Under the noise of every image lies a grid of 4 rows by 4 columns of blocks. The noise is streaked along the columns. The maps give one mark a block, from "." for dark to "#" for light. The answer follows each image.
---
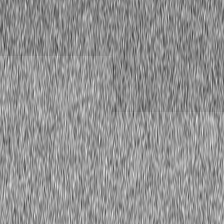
....
##..
####
####
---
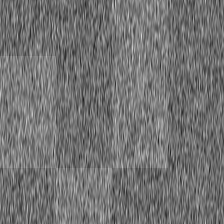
..#.
#.#.
#.#.
.#..
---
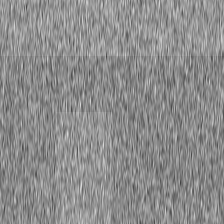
####
....
.#..
.#..
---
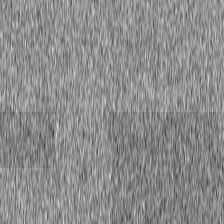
####
####
.#..
##..
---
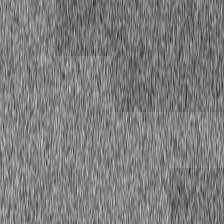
#...
##..
####
###.
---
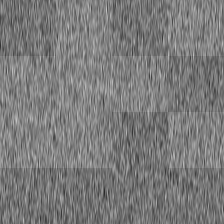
.#.#
###.
##.#
....
